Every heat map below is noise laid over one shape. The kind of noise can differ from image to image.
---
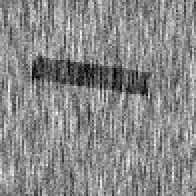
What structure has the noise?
streaked along the columns
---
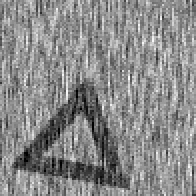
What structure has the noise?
streaked along the columns
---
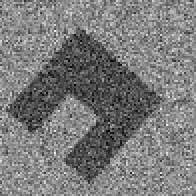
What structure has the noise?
low rank plus noise
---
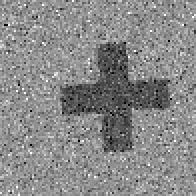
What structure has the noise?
heavy tails
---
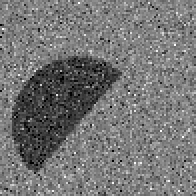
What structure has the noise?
heavy tails
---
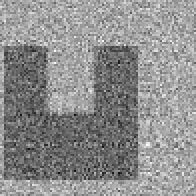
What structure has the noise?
low rank plus noise
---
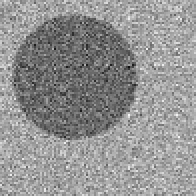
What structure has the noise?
low rank plus noise
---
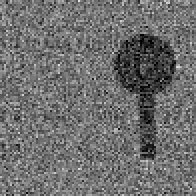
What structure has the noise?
low rank plus noise
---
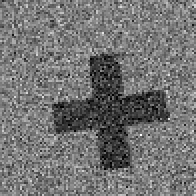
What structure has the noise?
low rank plus noise
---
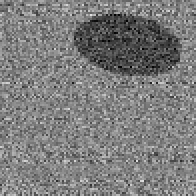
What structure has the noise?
rows of uneven size
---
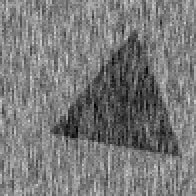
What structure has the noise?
streaked along the columns
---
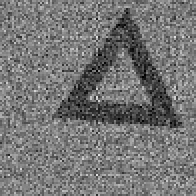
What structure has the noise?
low rank plus noise
